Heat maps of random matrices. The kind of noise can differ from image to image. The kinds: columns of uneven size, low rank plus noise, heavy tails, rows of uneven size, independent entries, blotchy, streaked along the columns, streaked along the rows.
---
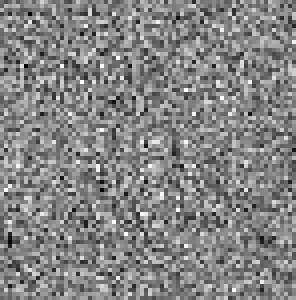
low rank plus noise
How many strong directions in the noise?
five to eight
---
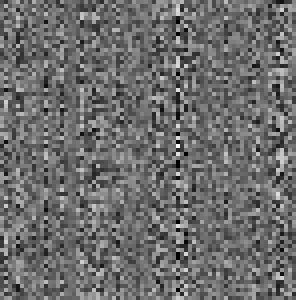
columns of uneven size
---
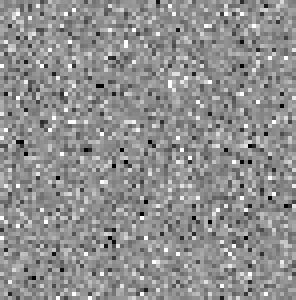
heavy tails
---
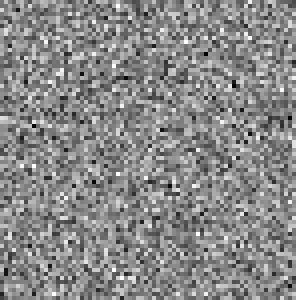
independent entries
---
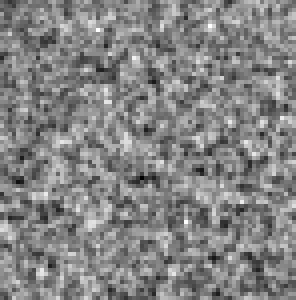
blotchy
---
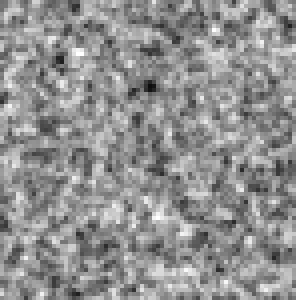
blotchy
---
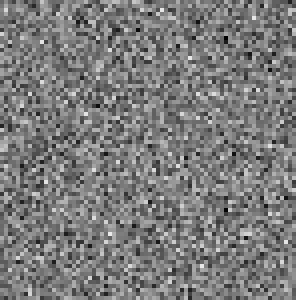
independent entries
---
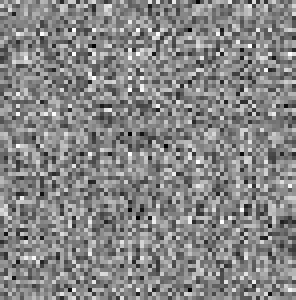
low rank plus noise
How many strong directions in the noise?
three or four
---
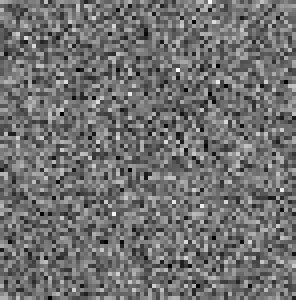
independent entries
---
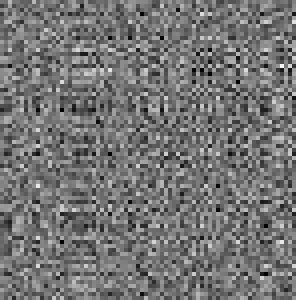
low rank plus noise
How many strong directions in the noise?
one
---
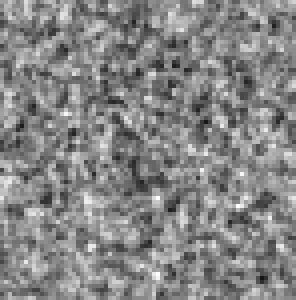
blotchy
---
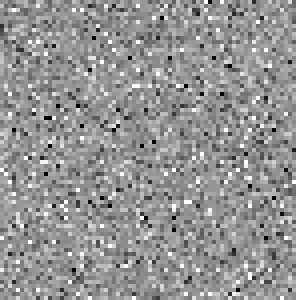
heavy tails
